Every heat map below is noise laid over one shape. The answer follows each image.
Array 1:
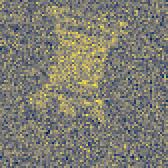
light chess rook
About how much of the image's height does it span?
two thirds
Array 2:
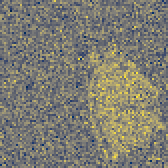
light chess knight
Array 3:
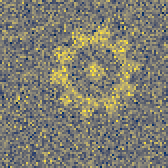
light gear
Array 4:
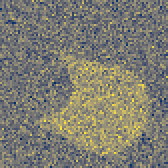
light cat's head
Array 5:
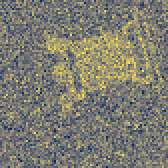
light chess rook
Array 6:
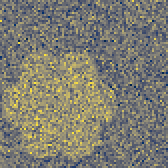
light flower
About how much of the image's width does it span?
two thirds
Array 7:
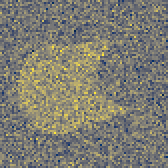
light cat's head
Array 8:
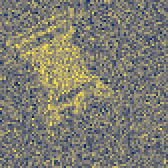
light chess rook
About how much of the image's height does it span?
two thirds
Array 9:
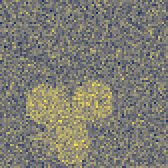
light club
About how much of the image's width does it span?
half
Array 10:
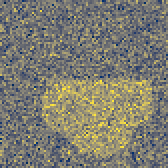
light cloud
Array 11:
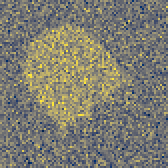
light ghost
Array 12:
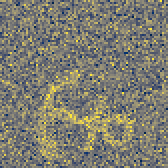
light anchor
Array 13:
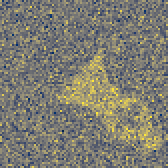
light chess bishop
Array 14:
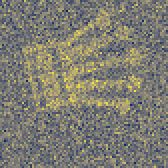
light chess queen
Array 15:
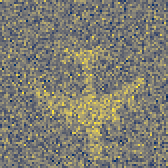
light airplane
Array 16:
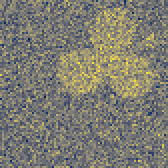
light club
